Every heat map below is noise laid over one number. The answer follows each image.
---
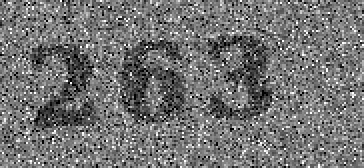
263
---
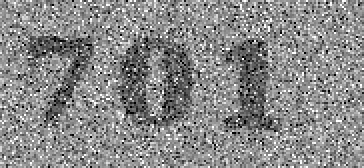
701
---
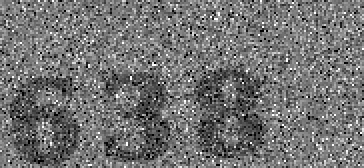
638
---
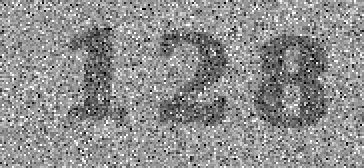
128
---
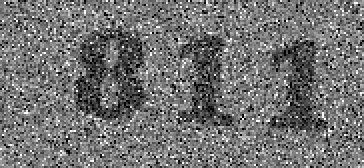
811
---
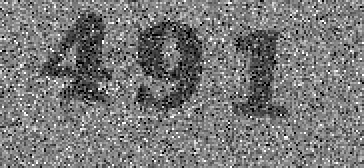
491
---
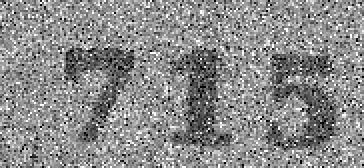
715
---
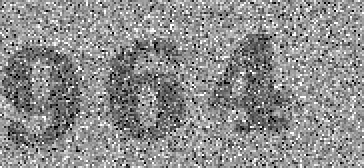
964
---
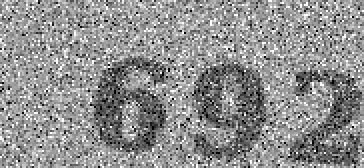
692
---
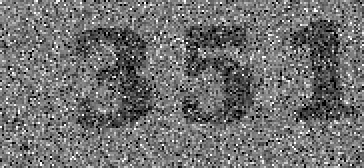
351
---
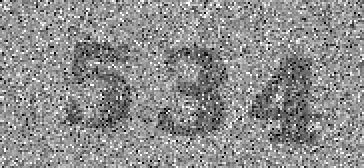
534
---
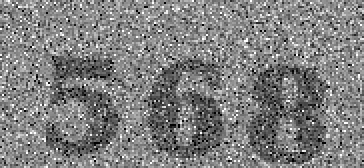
568
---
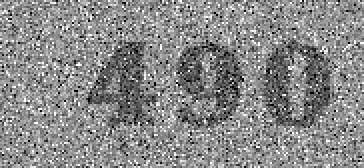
490
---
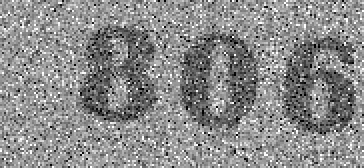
806
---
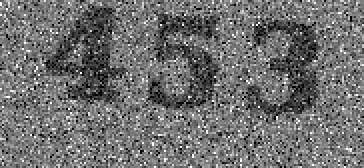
453
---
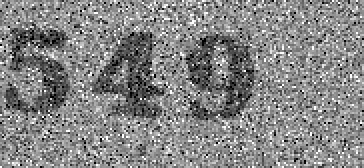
549
